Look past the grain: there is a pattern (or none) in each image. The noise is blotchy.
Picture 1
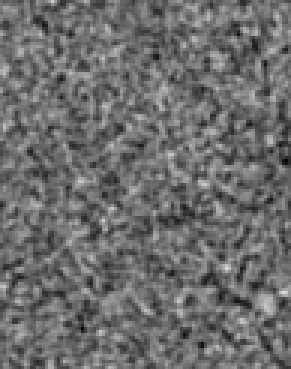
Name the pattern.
only noise
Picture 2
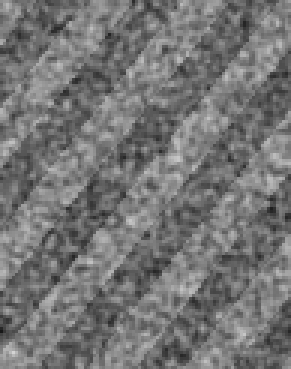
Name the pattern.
diagonal stripes
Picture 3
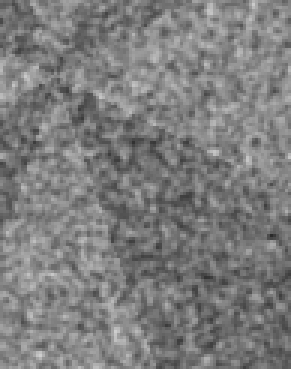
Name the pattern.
spokes from one point
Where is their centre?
top left
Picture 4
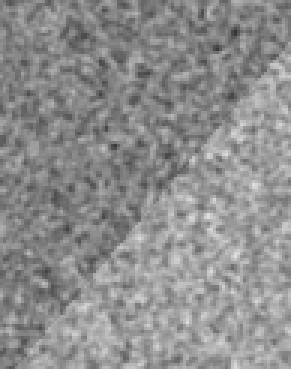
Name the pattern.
a sharp edge
